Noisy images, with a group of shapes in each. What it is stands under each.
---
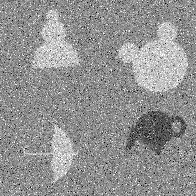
top left: light chess pawn; top right: light bear's head; bottom left: light umbrella; bottom right: dark teapot
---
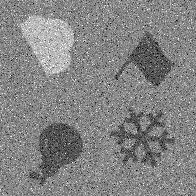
top left: light cloud; top right: dark flag; bottom left: dark pear; bottom right: dark snowflake
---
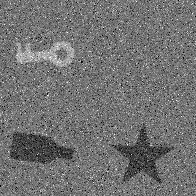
top left: light key; bottom left: dark bottle; bottom right: dark star
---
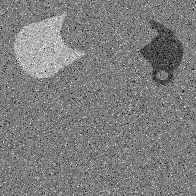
top left: light cat's head; top right: dark teapot
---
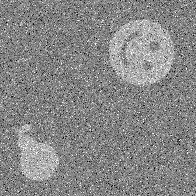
top right: light smiling face; bottom left: light pear
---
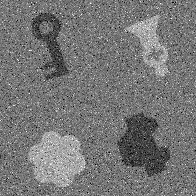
top left: dark key; top right: light chess bishop; bottom left: light flower; bottom right: dark car
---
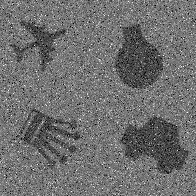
top left: dark airplane; top right: dark light bulb; bottom left: dark chess queen; bottom right: dark car
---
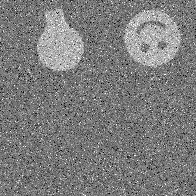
top left: light light bulb; top right: light smiling face
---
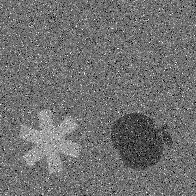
bottom left: light asterisk; bottom right: dark apple
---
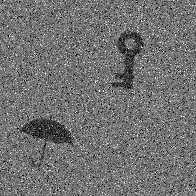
top right: dark key; bottom left: dark umbrella
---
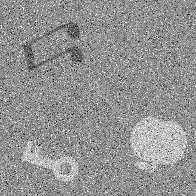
top left: dark pair of musical notes; bottom left: light key; bottom right: light apple
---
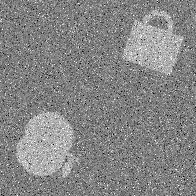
top right: light cup; bottom left: light apple
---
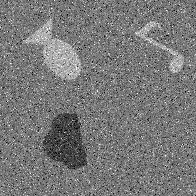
top left: light fish; top right: light musical note; bottom left: dark cloud
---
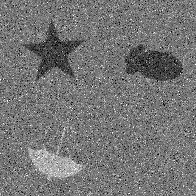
top left: dark star; top right: dark footprint; bottom left: light umbrella
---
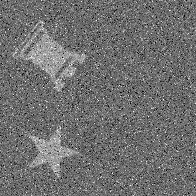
top left: light chess rook; bottom left: light star
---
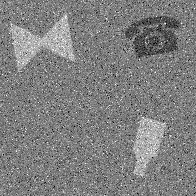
top left: light bow tie; top right: dark telephone; bottom right: light bottle
